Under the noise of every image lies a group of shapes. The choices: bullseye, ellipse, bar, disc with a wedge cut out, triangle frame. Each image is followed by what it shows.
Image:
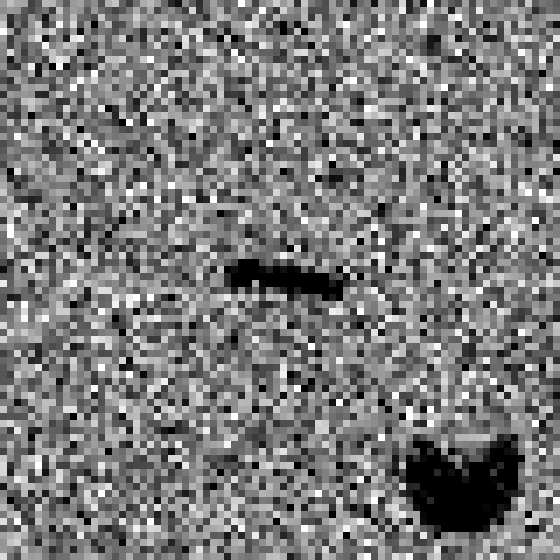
centre: bar; bottom right: disc with a wedge cut out
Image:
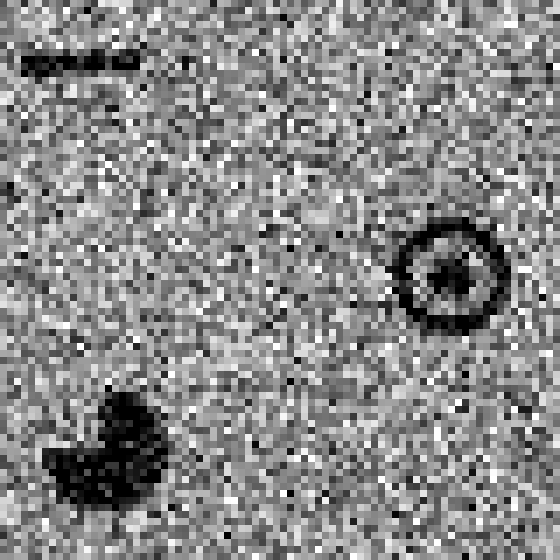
top left: bar; middle right: bullseye; bottom left: disc with a wedge cut out
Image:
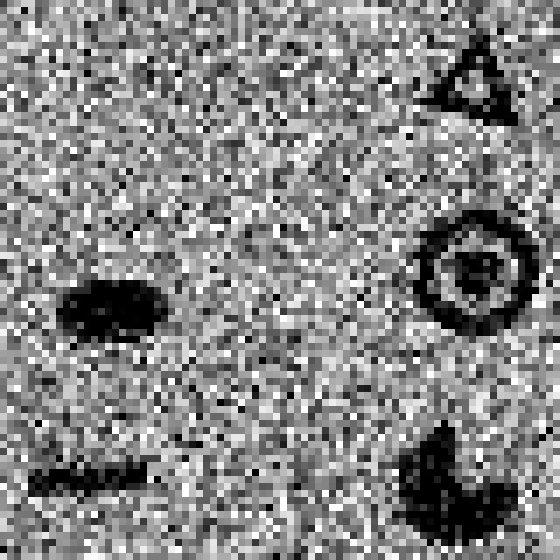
top right: triangle frame; middle left: ellipse; middle right: bullseye; bottom left: bar; bottom right: disc with a wedge cut out
